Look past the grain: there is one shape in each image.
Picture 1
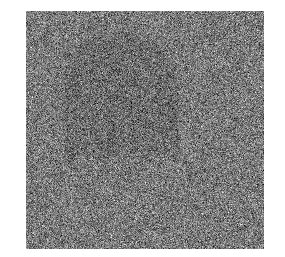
ghost
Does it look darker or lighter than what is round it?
darker
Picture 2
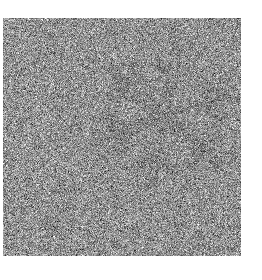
snowflake
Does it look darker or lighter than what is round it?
darker
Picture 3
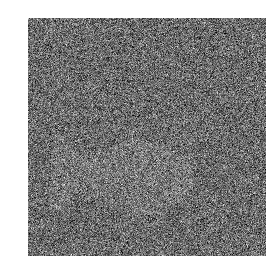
fish
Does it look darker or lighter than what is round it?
lighter
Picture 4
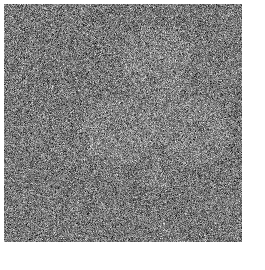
club
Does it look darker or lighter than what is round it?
lighter
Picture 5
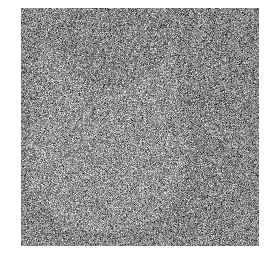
cat's head
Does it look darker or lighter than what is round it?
lighter
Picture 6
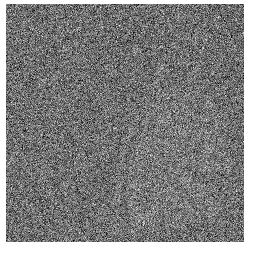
chess knight
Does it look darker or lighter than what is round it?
lighter
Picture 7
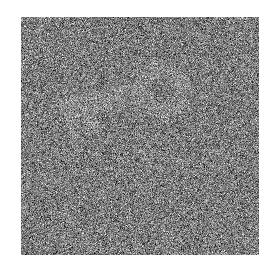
key
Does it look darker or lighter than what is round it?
lighter
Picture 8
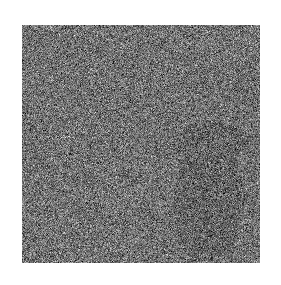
footprint
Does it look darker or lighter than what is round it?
darker
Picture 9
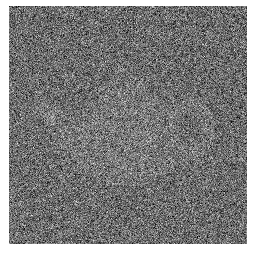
teapot
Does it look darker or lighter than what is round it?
lighter
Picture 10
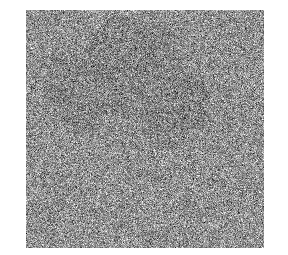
car
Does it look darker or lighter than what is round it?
darker
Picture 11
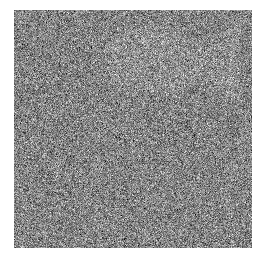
fish
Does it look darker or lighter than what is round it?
lighter
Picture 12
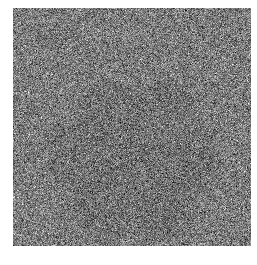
flower
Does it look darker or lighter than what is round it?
darker
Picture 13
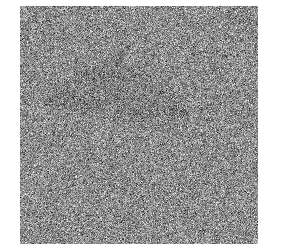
umbrella
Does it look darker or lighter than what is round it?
darker
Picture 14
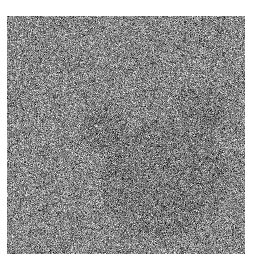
bear's head
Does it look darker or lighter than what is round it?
darker
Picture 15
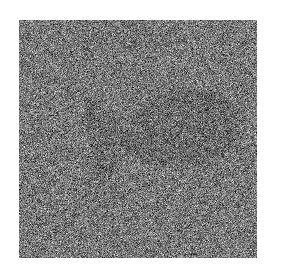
fish
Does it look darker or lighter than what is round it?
darker
